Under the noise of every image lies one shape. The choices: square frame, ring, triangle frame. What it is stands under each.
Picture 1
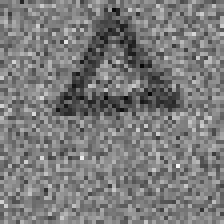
triangle frame
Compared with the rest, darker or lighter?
darker
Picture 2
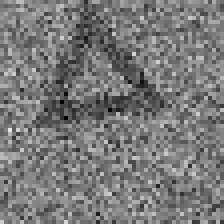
triangle frame
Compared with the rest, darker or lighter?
darker
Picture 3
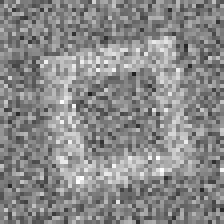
square frame
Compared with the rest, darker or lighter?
lighter
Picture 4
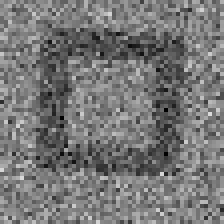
square frame
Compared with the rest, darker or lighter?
darker
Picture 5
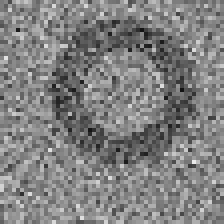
ring
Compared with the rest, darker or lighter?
darker
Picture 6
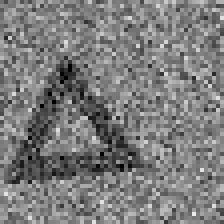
triangle frame
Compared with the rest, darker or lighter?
darker
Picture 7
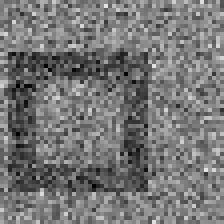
square frame
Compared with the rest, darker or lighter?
darker
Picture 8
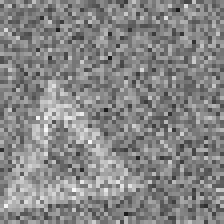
triangle frame
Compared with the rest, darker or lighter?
lighter
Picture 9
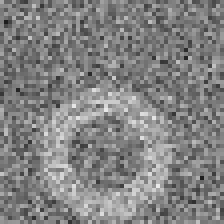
ring
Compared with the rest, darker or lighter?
lighter
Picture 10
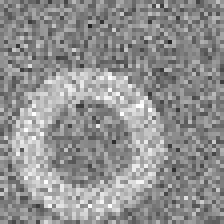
ring
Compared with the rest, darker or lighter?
lighter
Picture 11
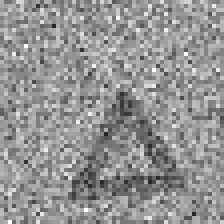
triangle frame
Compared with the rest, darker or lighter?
darker
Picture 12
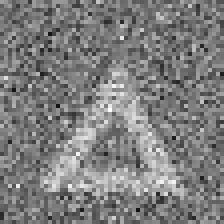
triangle frame
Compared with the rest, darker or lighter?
lighter
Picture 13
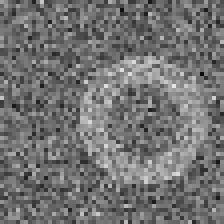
ring
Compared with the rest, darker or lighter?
lighter
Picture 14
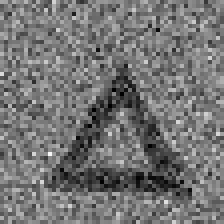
triangle frame
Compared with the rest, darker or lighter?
darker
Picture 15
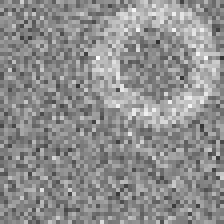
ring
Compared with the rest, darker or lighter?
lighter
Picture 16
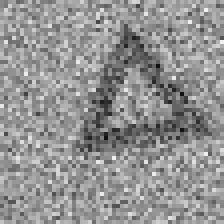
triangle frame
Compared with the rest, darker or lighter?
darker
